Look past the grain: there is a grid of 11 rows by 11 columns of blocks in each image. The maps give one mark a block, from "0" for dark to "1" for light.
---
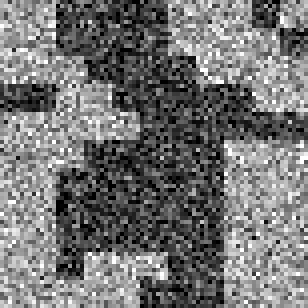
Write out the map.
1 1 0 0 0 0 1 1 1 0 1
1 1 0 0 0 0 1 1 1 1 0
1 1 1 0 0 0 0 1 1 1 1
0 0 1 1 0 0 0 0 0 1 1
1 1 1 1 1 0 0 0 0 0 0
1 1 1 0 0 0 0 0 1 1 1
1 1 0 0 0 0 0 0 1 1 1
1 1 0 0 0 0 0 0 1 1 1
1 1 0 0 0 0 0 0 1 1 1
1 1 0 1 1 1 0 0 1 1 1
1 1 1 1 1 0 0 0 1 1 1
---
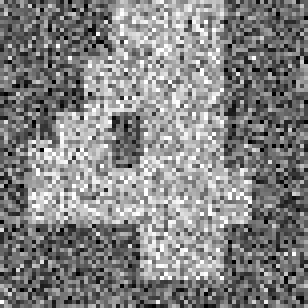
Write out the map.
0 0 0 0 1 1 1 1 0 0 0
0 0 0 0 1 1 1 1 0 0 0
0 0 0 1 1 1 1 1 0 0 0
0 0 0 1 1 1 1 1 0 0 0
0 0 1 1 0 1 1 1 0 0 0
0 1 1 1 0 1 1 1 0 0 0
0 1 1 1 1 1 1 1 1 0 0
0 1 1 1 1 1 1 1 1 0 0
0 0 0 0 0 1 1 1 0 0 0
0 0 0 0 0 1 1 1 0 0 0
0 0 0 0 0 0 0 0 0 0 0
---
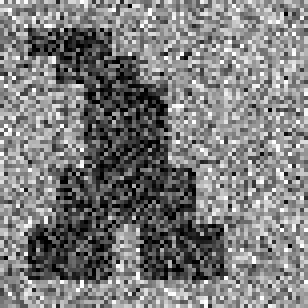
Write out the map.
1 1 1 1 1 1 1 1 1 1 1
1 0 0 0 1 1 1 1 1 1 1
1 1 0 0 0 1 1 1 1 1 1
1 1 1 0 0 0 1 1 1 1 1
1 1 1 0 0 0 1 1 1 1 1
1 1 1 0 0 0 1 1 1 1 1
1 1 0 0 0 0 0 1 1 1 1
1 1 0 0 0 0 0 1 1 1 1
1 0 0 0 1 0 0 0 1 1 1
1 0 0 0 1 0 0 0 1 1 1
1 1 1 1 1 1 1 1 1 1 1
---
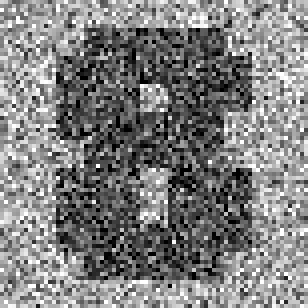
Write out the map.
1 1 1 1 1 1 1 1 1 1 1
1 1 1 0 0 0 0 0 1 1 1
1 1 0 0 0 0 0 0 0 1 1
1 1 0 0 0 1 0 0 0 1 1
1 1 0 0 0 0 0 0 1 1 1
1 1 1 0 0 0 0 0 1 1 1
1 1 0 0 0 1 0 0 0 1 1
1 1 0 0 0 1 0 0 0 1 1
1 1 0 0 0 0 0 0 0 1 1
1 1 1 0 0 0 0 0 1 1 1
1 1 1 1 1 1 1 1 1 1 1
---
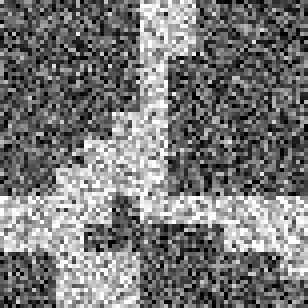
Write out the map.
0 0 0 0 0 1 1 0 0 0 0
0 0 0 0 0 1 1 0 0 0 0
0 0 0 0 0 1 0 0 0 0 0
0 0 0 0 0 1 0 0 0 0 0
0 0 0 0 1 1 0 0 0 0 0
0 0 0 1 1 1 0 0 0 0 0
0 0 1 1 1 1 0 0 0 0 0
1 1 1 1 0 1 1 1 1 1 1
1 1 1 0 0 0 0 0 1 1 1
0 0 1 1 1 0 0 0 0 0 1
0 0 1 1 1 0 0 0 0 0 0
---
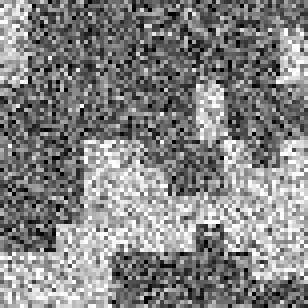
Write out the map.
1 0 0 0 0 0 0 0 0 0 0
1 0 0 0 0 0 0 0 0 0 1
1 0 0 0 0 0 0 0 0 0 1
0 0 0 0 0 0 0 1 0 0 0
0 0 0 0 0 0 0 1 0 0 0
0 0 0 1 1 0 0 0 1 0 1
0 0 0 1 1 1 0 0 1 1 1
0 0 0 1 1 1 1 1 1 1 1
0 0 1 1 1 1 1 0 1 1 1
1 1 1 1 0 0 0 0 0 1 1
1 1 1 1 0 0 0 0 0 0 0
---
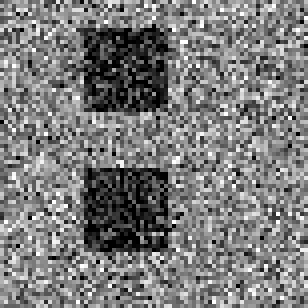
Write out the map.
1 1 1 1 1 1 1 1 1 1 1
1 1 1 0 0 0 1 1 1 1 1
1 1 1 0 0 0 1 1 1 1 1
1 1 1 0 0 0 1 1 1 1 1
1 1 1 1 1 1 1 1 1 1 1
1 1 1 1 1 1 1 1 1 1 1
1 1 1 0 0 0 1 1 1 1 1
1 1 1 0 0 0 1 1 1 1 1
1 1 1 0 0 0 1 1 1 1 1
1 1 1 1 1 1 1 1 1 1 1
1 1 1 1 1 1 1 1 1 1 1
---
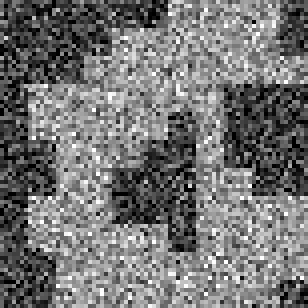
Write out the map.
0 0 0 0 0 0 1 1 1 1 0
0 0 0 0 1 1 1 1 1 1 0
0 0 0 1 1 1 1 1 1 1 1
0 1 1 1 1 1 1 1 0 0 0
0 1 1 1 1 1 0 1 0 0 0
0 0 1 1 1 0 0 1 0 0 0
0 0 1 1 0 0 0 1 1 0 0
0 1 1 1 0 0 0 1 1 1 1
0 1 1 1 1 1 0 1 1 1 1
0 0 1 1 1 1 1 1 1 1 1
0 0 1 1 1 1 1 1 1 1 0
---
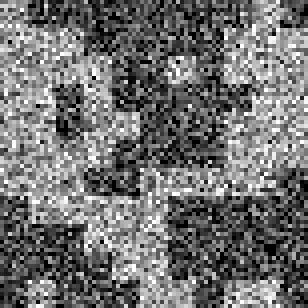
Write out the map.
1 0 0 0 0 0 0 0 0 1 0
1 1 1 0 0 0 0 0 1 1 1
1 1 1 1 0 0 1 0 1 1 1
1 1 0 1 0 0 0 0 0 1 1
1 1 0 1 1 0 0 0 1 1 1
1 1 1 1 0 0 0 0 1 1 1
1 1 1 0 0 1 1 1 1 1 0
0 1 1 1 1 1 0 0 0 0 0
0 0 0 1 1 1 0 0 0 0 0
0 0 0 0 1 1 0 0 0 0 0
0 1 0 0 0 1 1 0 1 1 0
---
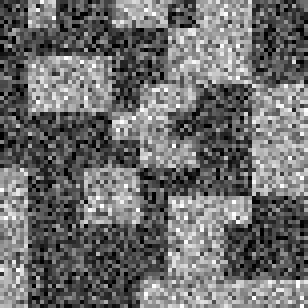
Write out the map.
0 1 0 0 1 1 0 1 1 0 0
0 0 0 0 0 0 1 1 1 0 0
0 1 1 1 0 0 1 1 1 0 0
0 1 1 1 0 1 1 0 0 1 1
0 0 0 0 1 1 0 0 0 1 1
0 0 0 0 0 1 1 0 0 1 1
1 0 0 1 1 0 0 0 0 1 1
1 0 0 1 1 0 1 1 1 0 0
1 0 0 0 0 0 1 1 0 0 0
1 0 0 0 0 0 1 1 0 0 0
1 0 0 0 0 1 1 1 1 1 1
